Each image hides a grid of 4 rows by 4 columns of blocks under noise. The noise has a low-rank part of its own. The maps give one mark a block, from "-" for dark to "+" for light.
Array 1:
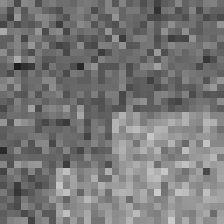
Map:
----
----
--++
-+++
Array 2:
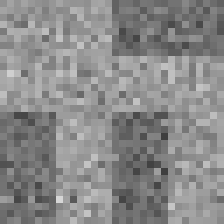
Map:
++--
++++
-+-+
-+-+
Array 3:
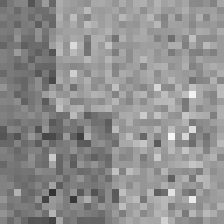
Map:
-+++
-+++
--++
--++
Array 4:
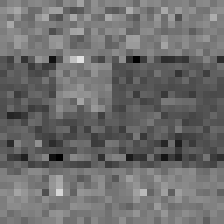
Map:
++++
-+--
----
++++
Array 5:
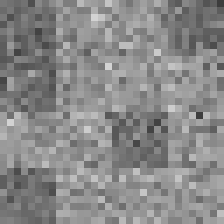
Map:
-++-
-+++
++-+
-+++
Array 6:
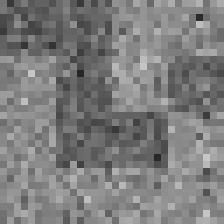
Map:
--++
+-+-
+--+
++++
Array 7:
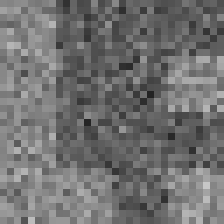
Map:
+---
+--+
+---
++-+
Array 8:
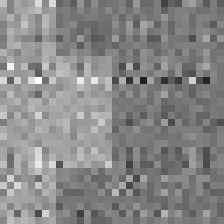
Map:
+---
++--
++--
+---
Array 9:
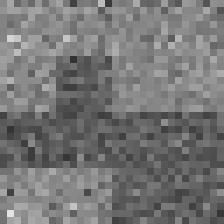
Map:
++++
+-++
----
++--
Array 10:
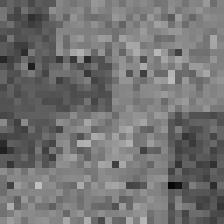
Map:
-+++
--++
-++-
+++-
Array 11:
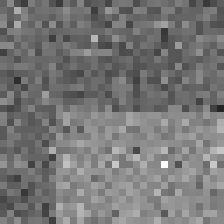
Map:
----
----
-+++
-+++
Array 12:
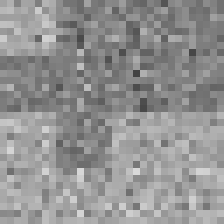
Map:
+---
----
+-++
++++
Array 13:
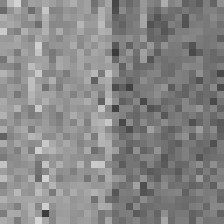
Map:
++--
++--
++--
++--
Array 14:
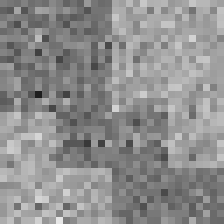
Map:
--++
--++
+--+
++--
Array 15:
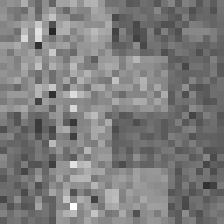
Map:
++--
+++-
-+--
-++-
